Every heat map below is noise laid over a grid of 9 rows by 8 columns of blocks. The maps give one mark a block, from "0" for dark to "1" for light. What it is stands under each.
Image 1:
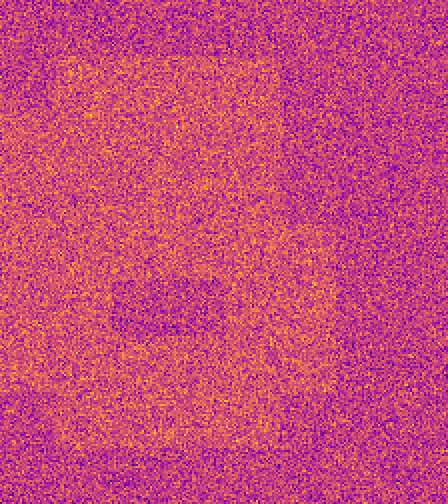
00000000
01111000
11111000
11111000
11111100
11001100
11111100
01111000
00000000
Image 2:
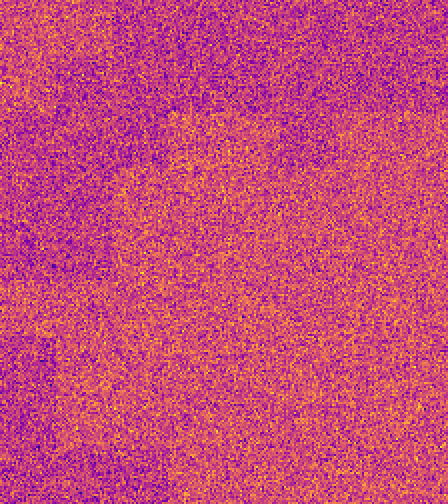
11000000
10000000
00011011
00111111
00111111
11111111
01111111
01111111
00011111
